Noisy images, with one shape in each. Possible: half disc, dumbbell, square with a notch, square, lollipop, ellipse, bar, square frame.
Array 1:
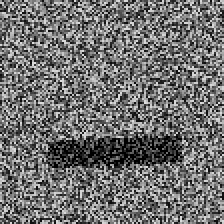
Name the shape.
bar
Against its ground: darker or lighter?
darker
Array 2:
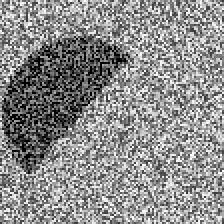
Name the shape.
half disc
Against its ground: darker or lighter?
darker
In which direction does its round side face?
up and left
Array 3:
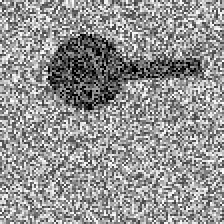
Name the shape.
lollipop
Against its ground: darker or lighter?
darker
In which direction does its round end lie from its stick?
left
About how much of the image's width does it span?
two thirds
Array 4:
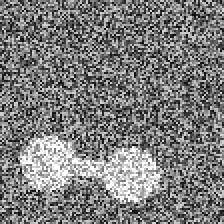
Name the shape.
dumbbell
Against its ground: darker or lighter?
lighter
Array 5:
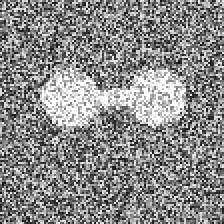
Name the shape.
dumbbell
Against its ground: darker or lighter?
lighter
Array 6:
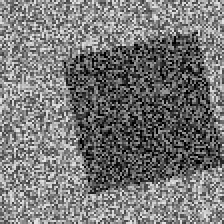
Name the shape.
square
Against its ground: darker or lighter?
darker
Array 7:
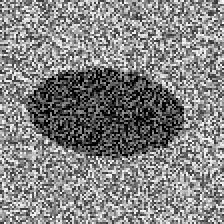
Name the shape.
ellipse
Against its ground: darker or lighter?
darker
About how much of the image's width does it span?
two thirds
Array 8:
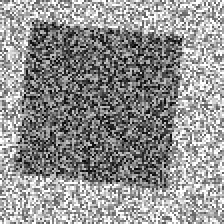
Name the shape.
square
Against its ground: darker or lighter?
darker
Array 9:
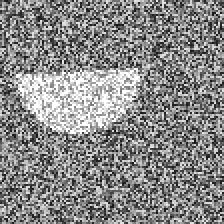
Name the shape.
half disc
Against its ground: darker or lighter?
lighter
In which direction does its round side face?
down
